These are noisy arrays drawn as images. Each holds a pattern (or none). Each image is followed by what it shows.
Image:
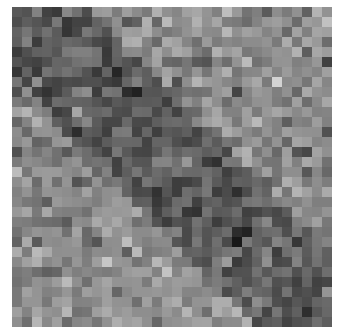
a diagonal band
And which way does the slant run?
top left to bottom right
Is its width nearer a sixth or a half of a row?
a half
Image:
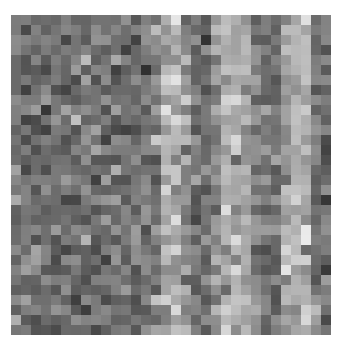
bands of columns
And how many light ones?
3
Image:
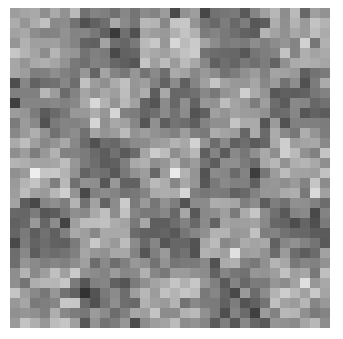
a checkerboard
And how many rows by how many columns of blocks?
5 by 5
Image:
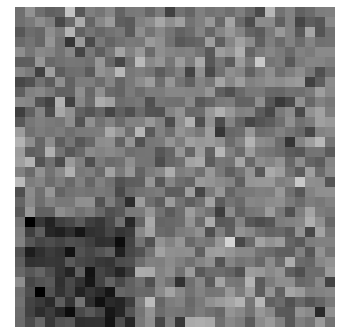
one block
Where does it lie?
bottom left
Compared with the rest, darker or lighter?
darker
